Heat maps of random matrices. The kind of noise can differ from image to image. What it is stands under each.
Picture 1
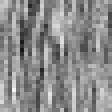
streaked along the columns
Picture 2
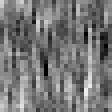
streaked along the columns
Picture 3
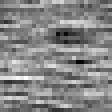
streaked along the rows
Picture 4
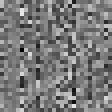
columns of uneven size
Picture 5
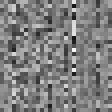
columns of uneven size
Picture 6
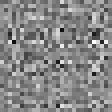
low rank plus noise
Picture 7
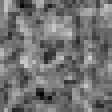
blotchy
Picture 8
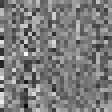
columns of uneven size
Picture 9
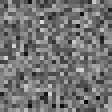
independent entries
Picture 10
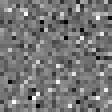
heavy tails
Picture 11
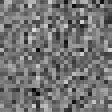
low rank plus noise
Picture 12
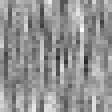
streaked along the columns
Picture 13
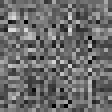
low rank plus noise
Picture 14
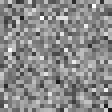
independent entries
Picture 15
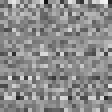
rows of uneven size
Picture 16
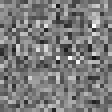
low rank plus noise
